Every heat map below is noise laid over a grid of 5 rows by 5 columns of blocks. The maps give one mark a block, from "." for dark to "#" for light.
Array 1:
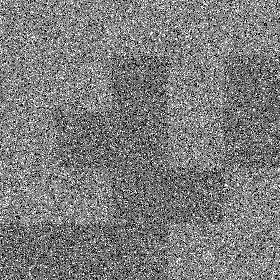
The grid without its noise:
# # # # #
# # . # .
# . . # .
# # . . #
. . . # #
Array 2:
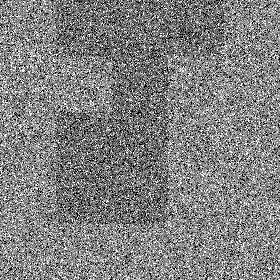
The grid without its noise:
# . . . #
# # . # #
# . . # #
# . . # #
# # # # #
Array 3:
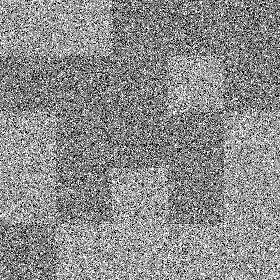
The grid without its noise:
# # . . .
. . . # .
# . . . #
# . # . #
. # # # #
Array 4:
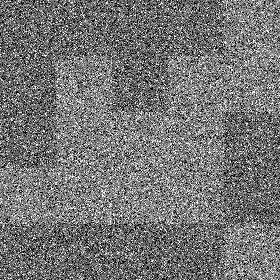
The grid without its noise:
. . . . #
. # . # #
. # # # .
# # # # .
. . . . #
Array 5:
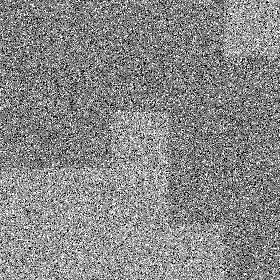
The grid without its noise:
. . . . #
. . . . .
. . # . .
# # # . .
# # # # .
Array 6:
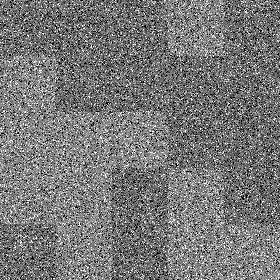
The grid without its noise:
. . . # .
# . . . .
# # # . .
# # . # .
. # . # #
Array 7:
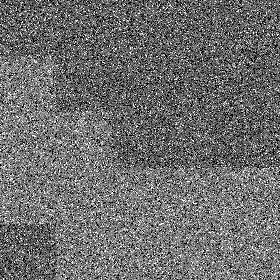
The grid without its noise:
. . . . .
# . . . .
# # . . .
# # # # #
. # # # #
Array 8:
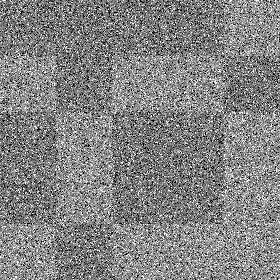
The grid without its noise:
. . . . #
# . # # .
. # . . #
. # . . #
# . # # #
